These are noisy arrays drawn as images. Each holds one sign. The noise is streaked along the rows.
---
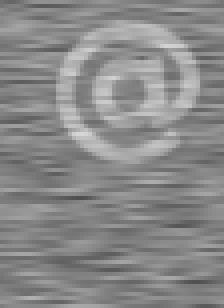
light at sign
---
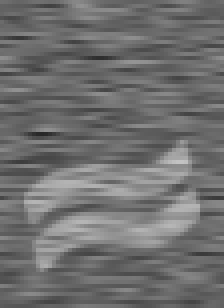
light approximately sign
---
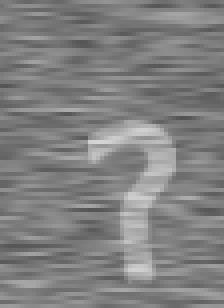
light question mark
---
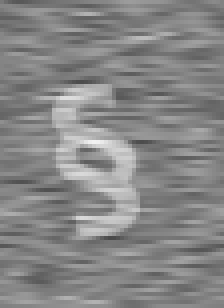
light section sign
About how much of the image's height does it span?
half
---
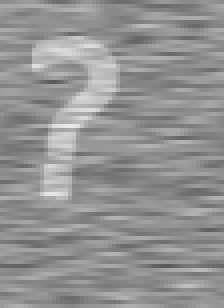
light question mark
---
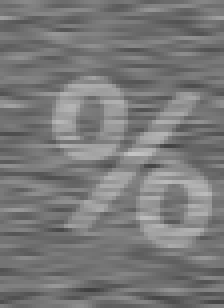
light percent sign
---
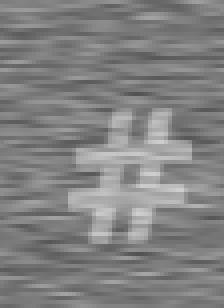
light hash sign
